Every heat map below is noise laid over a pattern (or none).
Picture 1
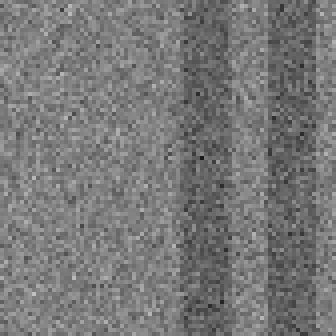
bands of columns
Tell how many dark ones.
2
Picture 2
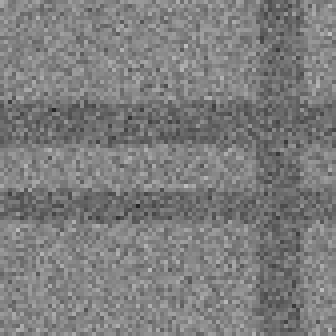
bands of rows crossing bands of columns
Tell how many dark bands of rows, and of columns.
2 and 1
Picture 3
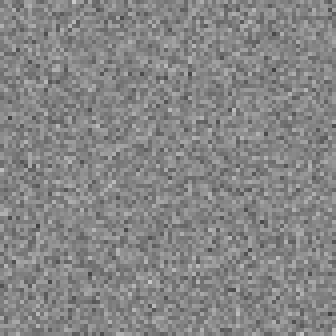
only noise
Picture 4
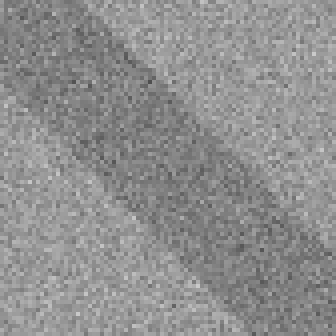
a diagonal band
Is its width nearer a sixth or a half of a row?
a half
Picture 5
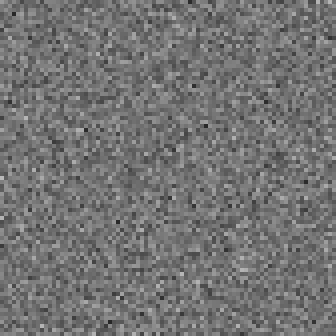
only noise
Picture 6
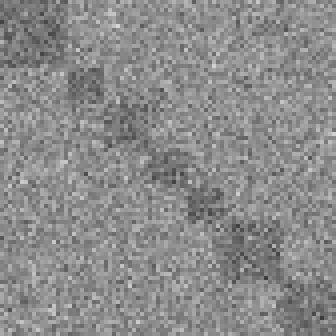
blocks along the diagonal
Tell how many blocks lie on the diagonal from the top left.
7
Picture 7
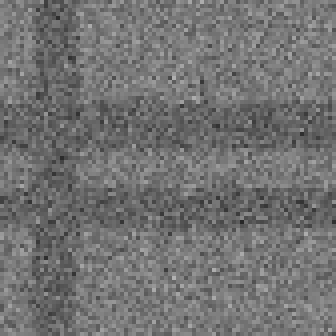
bands of rows crossing bands of columns
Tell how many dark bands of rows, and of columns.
2 and 1
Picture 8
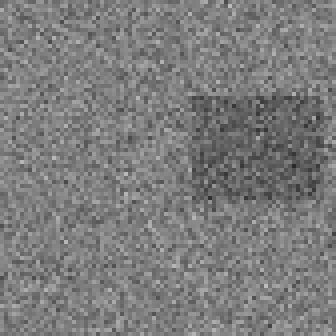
one block
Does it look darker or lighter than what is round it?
darker
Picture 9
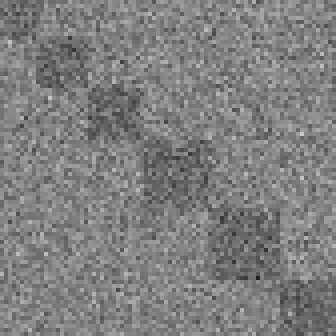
blocks along the diagonal
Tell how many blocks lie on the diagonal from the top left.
6
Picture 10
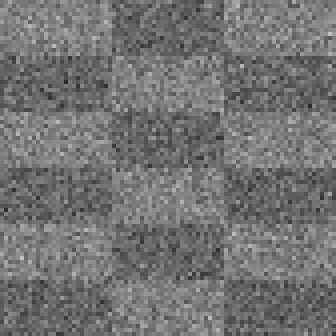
a checkerboard
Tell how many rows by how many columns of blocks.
6 by 3
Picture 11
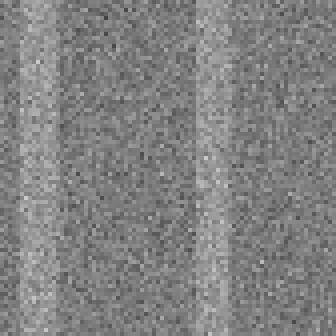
bands of columns
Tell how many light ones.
2
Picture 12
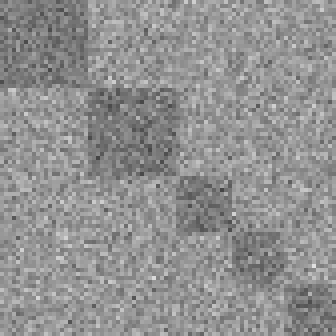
blocks along the diagonal
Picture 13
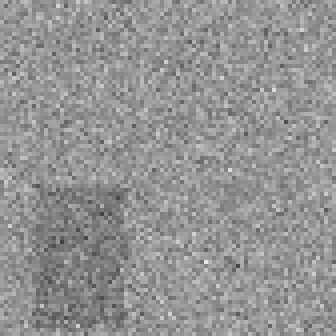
one block
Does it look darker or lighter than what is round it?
darker
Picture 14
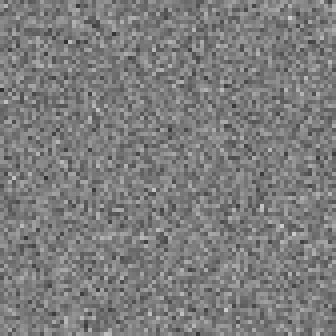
only noise
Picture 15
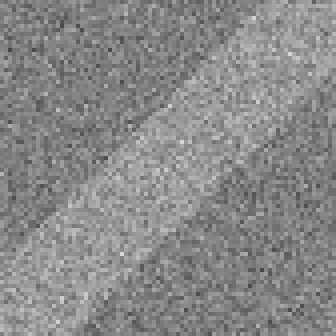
a diagonal band
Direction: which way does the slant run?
bottom left to top right
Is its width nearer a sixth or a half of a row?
a half
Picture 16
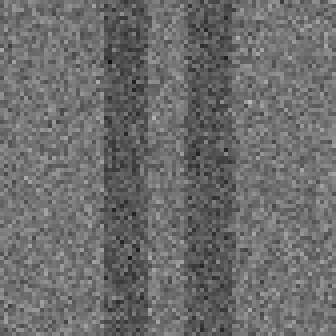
bands of columns
